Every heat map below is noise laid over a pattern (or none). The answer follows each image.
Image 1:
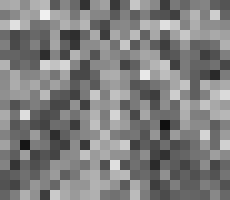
spokes from one point
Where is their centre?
top middle
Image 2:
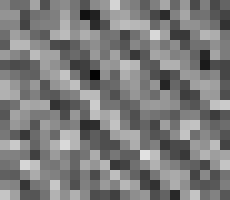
diagonal stripes
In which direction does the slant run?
top left to bottom right
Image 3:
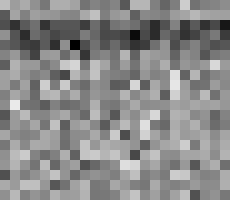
one horizontal stripe
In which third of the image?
top
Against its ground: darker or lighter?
darker
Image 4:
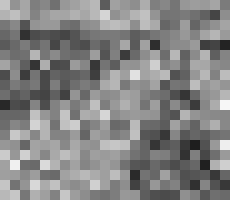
spokes from one point
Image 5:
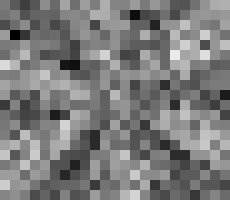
spokes from one point
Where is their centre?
centre
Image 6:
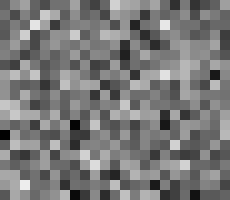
only noise
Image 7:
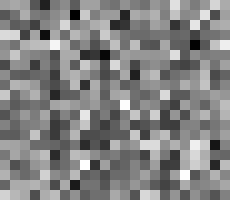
only noise
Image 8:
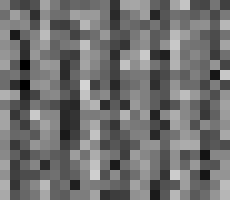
vertical stripes
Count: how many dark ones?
5
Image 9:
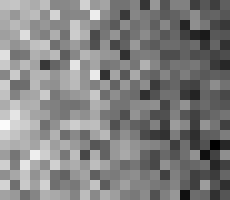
a smooth slope
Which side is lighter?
left
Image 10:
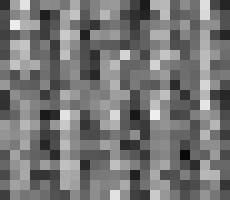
vertical stripes
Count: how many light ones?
5
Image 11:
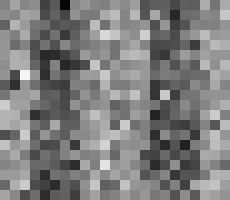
vertical stripes
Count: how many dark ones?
2
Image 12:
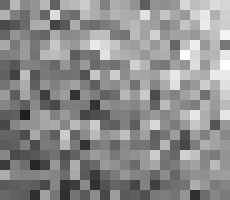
a smooth slope
